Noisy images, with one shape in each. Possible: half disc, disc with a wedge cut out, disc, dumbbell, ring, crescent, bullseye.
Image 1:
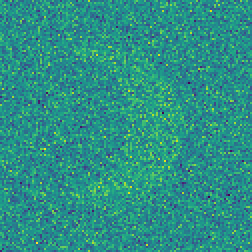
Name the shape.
crescent
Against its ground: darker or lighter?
lighter
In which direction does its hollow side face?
left
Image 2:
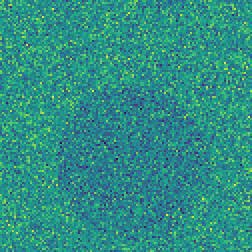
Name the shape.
disc
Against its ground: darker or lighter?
darker
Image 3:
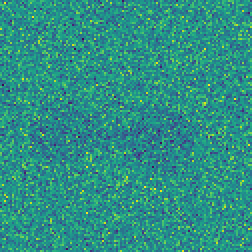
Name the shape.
dumbbell
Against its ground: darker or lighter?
darker
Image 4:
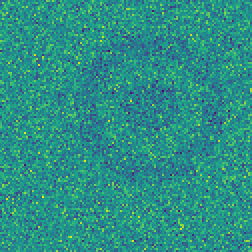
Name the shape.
bullseye
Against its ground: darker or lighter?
darker
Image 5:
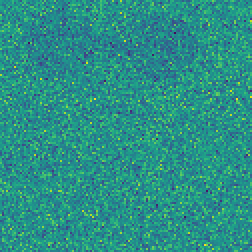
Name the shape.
dumbbell
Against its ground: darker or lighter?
darker
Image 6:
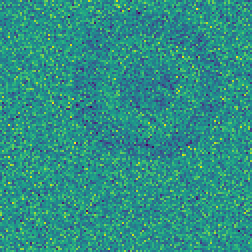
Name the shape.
bullseye
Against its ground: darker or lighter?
darker
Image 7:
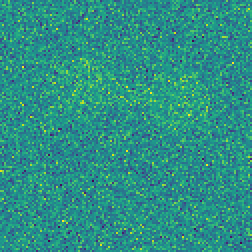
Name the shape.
dumbbell
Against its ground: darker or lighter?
lighter
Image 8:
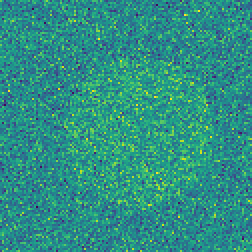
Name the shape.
disc
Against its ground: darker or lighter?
lighter
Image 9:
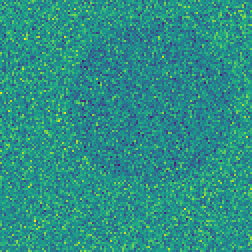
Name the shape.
disc
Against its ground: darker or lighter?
darker
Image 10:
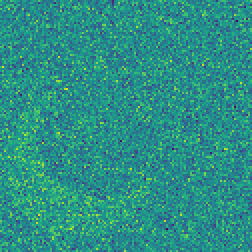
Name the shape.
crescent
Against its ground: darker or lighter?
lighter
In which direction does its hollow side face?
up and right
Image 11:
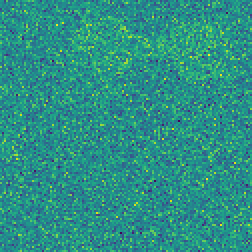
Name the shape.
dumbbell
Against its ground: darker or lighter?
lighter
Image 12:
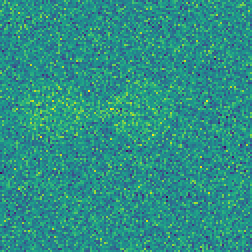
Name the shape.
dumbbell
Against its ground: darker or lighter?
lighter
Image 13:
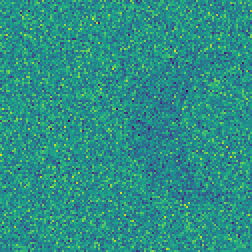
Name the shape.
crescent
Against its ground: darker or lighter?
darker
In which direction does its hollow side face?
right
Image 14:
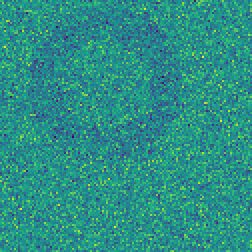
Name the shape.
ring
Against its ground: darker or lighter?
darker
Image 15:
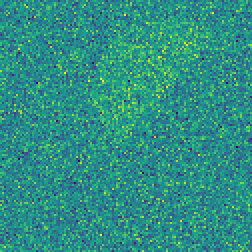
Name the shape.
half disc
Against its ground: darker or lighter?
lighter
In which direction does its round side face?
up and left
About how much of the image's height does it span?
half
